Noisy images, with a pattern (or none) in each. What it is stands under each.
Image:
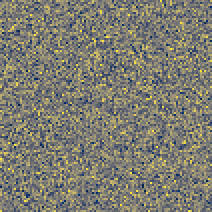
only noise
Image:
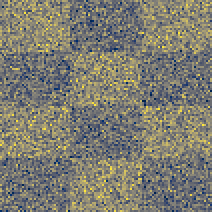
a checkerboard
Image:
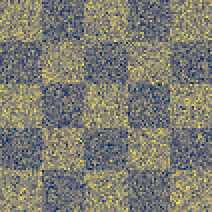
a checkerboard
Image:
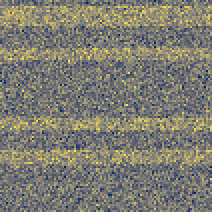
bands of rows
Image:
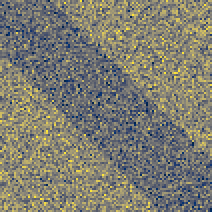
a diagonal band
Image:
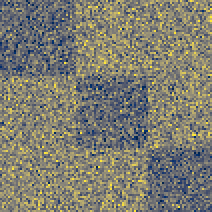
blocks along the diagonal
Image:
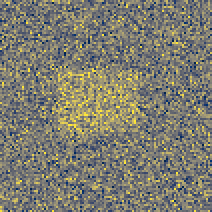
one block
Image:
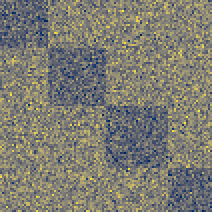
blocks along the diagonal
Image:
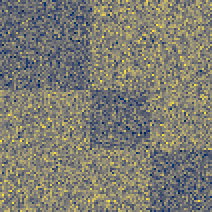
blocks along the diagonal
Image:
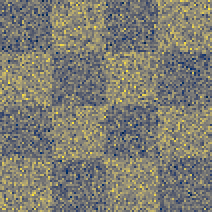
a checkerboard
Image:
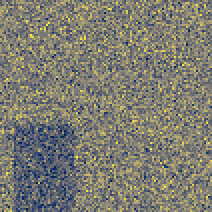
one block
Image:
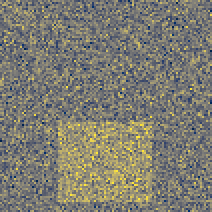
one block
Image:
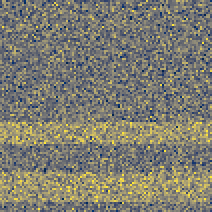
bands of rows
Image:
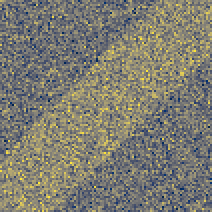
a diagonal band
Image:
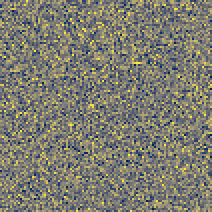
only noise
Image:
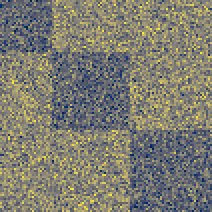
blocks along the diagonal
